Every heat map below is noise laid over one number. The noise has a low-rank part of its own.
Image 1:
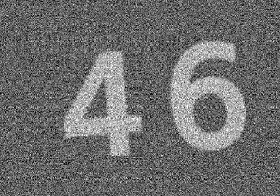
46
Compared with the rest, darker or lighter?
lighter
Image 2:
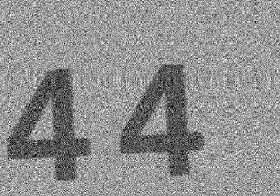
44
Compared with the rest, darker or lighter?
darker
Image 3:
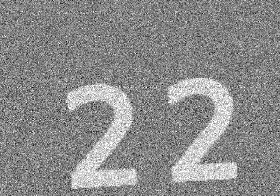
22
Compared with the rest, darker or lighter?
lighter
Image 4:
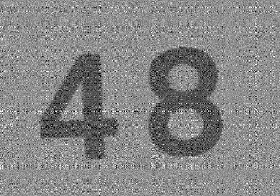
48
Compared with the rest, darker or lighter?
darker
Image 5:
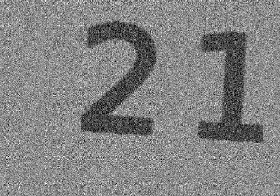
21
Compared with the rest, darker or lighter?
darker
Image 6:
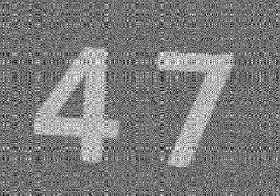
47
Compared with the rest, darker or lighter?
lighter
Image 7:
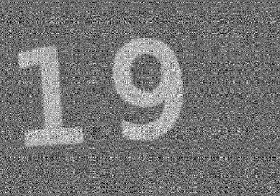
19
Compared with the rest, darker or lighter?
lighter
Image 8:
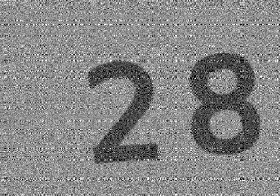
28
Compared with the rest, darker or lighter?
darker
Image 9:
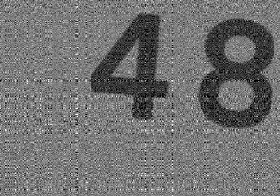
48
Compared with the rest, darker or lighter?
darker
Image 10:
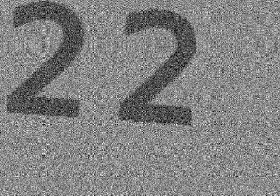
22
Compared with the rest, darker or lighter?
darker
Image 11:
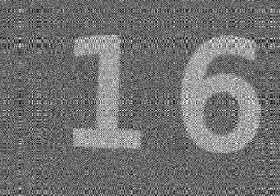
16
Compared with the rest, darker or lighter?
lighter
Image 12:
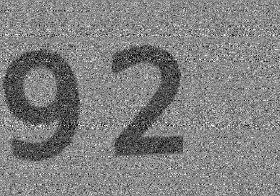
92
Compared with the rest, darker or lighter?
darker
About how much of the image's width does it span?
two thirds
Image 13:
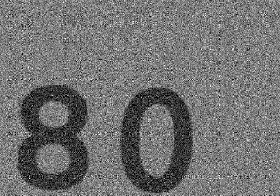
80
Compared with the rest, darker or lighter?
darker
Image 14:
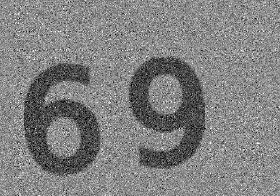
69
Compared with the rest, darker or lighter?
darker
